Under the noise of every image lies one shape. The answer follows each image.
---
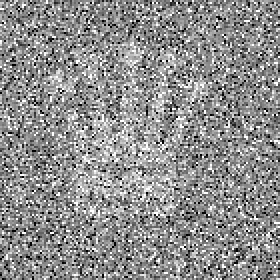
chess queen
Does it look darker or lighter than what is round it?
lighter
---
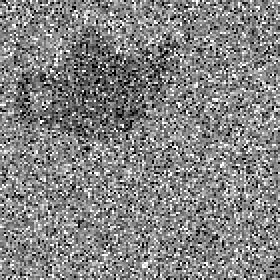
teapot
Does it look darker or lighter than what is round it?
darker
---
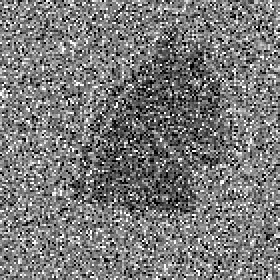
chess knight
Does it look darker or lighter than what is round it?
darker
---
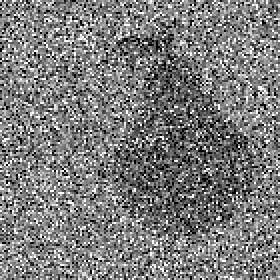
pear
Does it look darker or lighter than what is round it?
darker
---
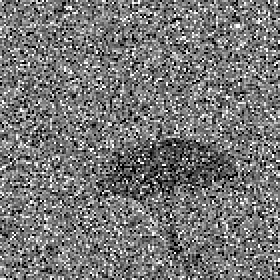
umbrella
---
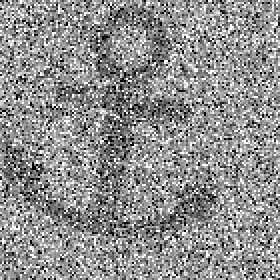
anchor
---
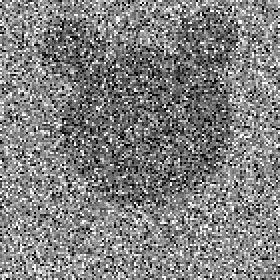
bear's head
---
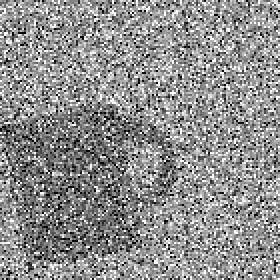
cup
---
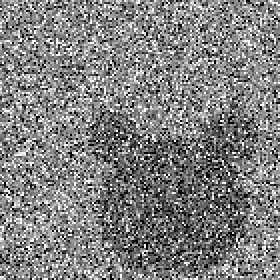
bear's head
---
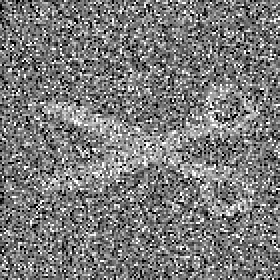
pair of scissors
